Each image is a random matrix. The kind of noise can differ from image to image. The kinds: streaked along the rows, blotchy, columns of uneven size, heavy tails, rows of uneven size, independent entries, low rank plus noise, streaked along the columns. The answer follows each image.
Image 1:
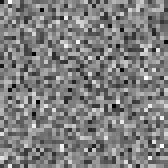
independent entries
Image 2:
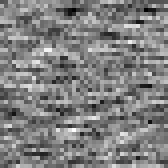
streaked along the rows
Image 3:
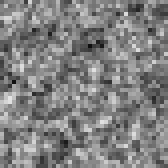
blotchy
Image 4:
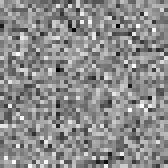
independent entries
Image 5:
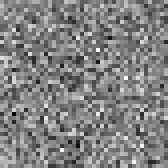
low rank plus noise
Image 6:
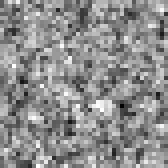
blotchy
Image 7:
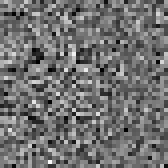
low rank plus noise
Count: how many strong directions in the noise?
one
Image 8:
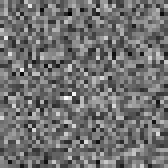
low rank plus noise
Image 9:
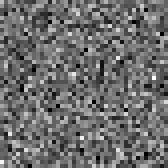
independent entries
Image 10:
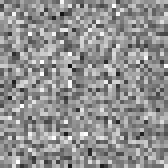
low rank plus noise
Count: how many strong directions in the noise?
three or four
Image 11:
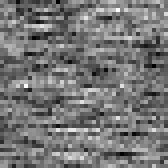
streaked along the rows
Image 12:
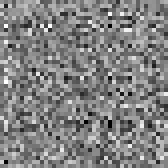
low rank plus noise
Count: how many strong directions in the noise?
one
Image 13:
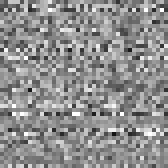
rows of uneven size
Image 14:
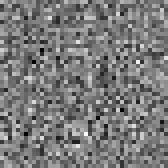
low rank plus noise
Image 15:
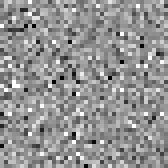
heavy tails
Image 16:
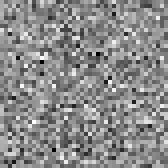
low rank plus noise
